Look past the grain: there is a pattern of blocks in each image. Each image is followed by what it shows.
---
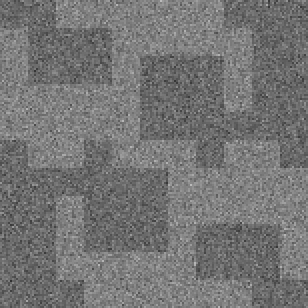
the same after a half turn
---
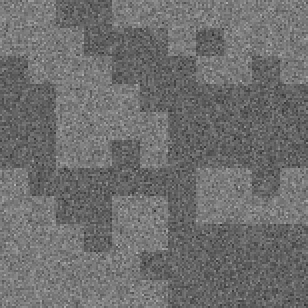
no symmetry
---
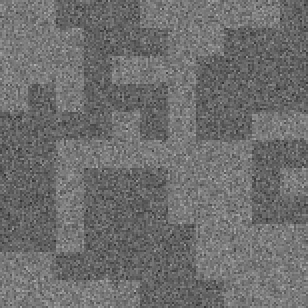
no symmetry
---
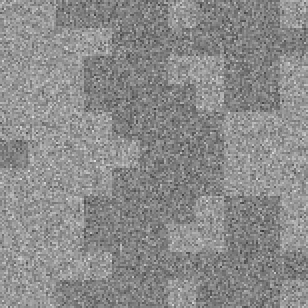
top and bottom mirror each other
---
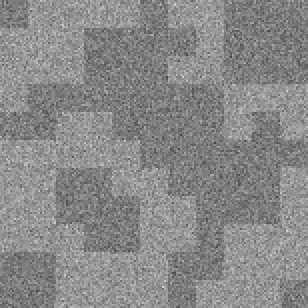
mirrored about the diagonal from the bottom left
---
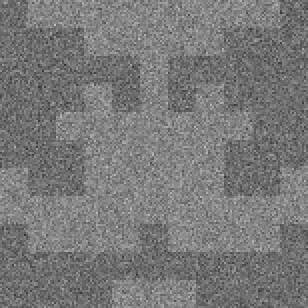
left and right mirror each other
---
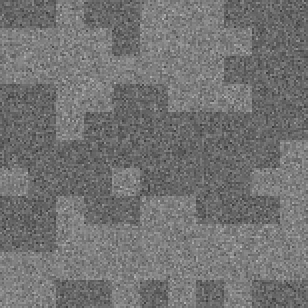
no symmetry
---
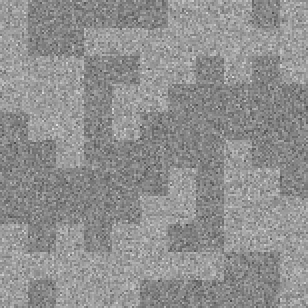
the same after a half turn
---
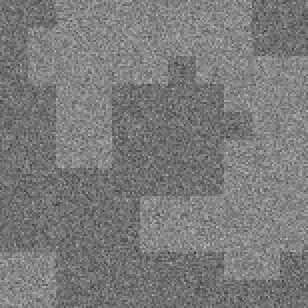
mirrored about the diagonal from the bottom left
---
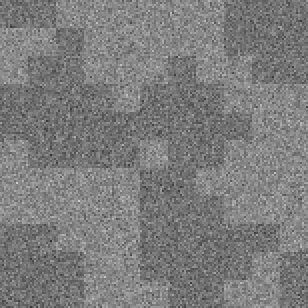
mirrored about the diagonal from the bottom left
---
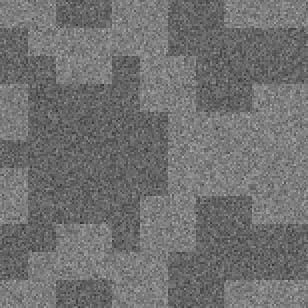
top and bottom mirror each other
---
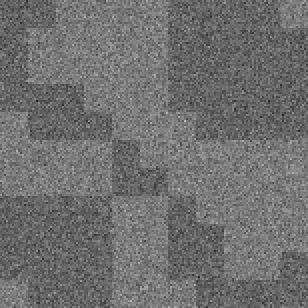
mirrored about the diagonal from the bottom left
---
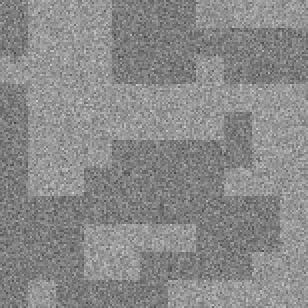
no symmetry
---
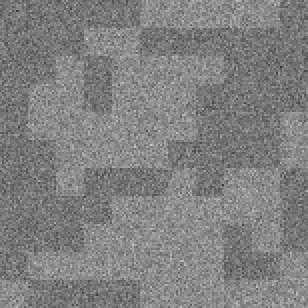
no symmetry
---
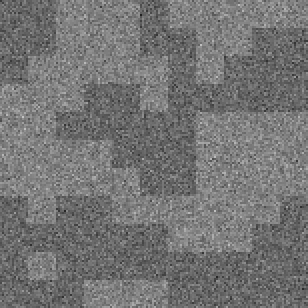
no symmetry
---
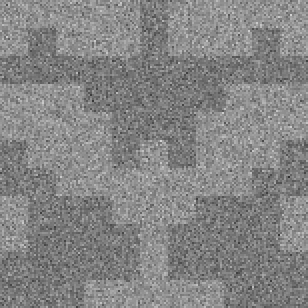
left and right mirror each other
